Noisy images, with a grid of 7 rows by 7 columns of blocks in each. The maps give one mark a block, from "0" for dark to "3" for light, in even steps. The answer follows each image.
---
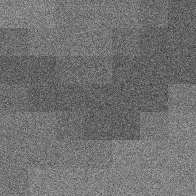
3 3 2 2 2 1 0
1 2 2 2 1 0 0
0 0 1 1 0 0 0
1 0 0 0 0 0 2
2 2 1 0 0 2 3
2 2 2 2 3 3 3
2 3 3 3 3 3 3
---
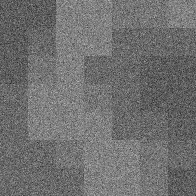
0 0 3 3 2 2 3
0 1 3 3 1 1 1
0 2 3 1 1 0 0
1 3 3 2 1 0 0
1 3 3 3 1 1 0
1 1 2 3 3 2 1
1 1 1 3 3 2 0
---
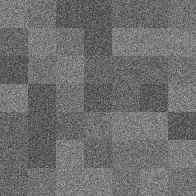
3 2 0 0 1 1 2
1 3 2 0 3 3 3
0 2 3 1 1 1 2
3 0 2 0 1 0 3
1 0 1 2 3 3 0
1 0 3 1 2 2 3
1 2 3 3 2 3 2
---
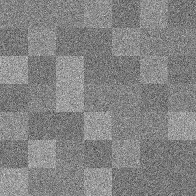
1 1 1 2 0 2 0
0 2 0 0 2 1 1
3 0 3 0 0 2 0
0 1 3 1 1 0 1
2 0 0 3 1 1 3
0 3 1 0 2 0 0
3 1 1 3 0 0 0
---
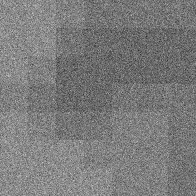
3 3 2 1 1 1 1
3 3 1 0 0 0 0
3 2 0 0 0 0 0
2 1 0 0 1 1 1
3 2 1 1 2 2 1
3 3 3 2 2 2 1
3 3 3 3 2 2 1
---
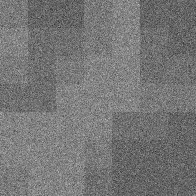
2 0 0 2 3 0 0
3 1 1 2 3 1 0
2 1 2 3 3 1 1
1 1 3 3 3 2 2
3 3 3 3 1 1 0
3 3 3 2 0 0 0
2 3 3 1 0 0 0
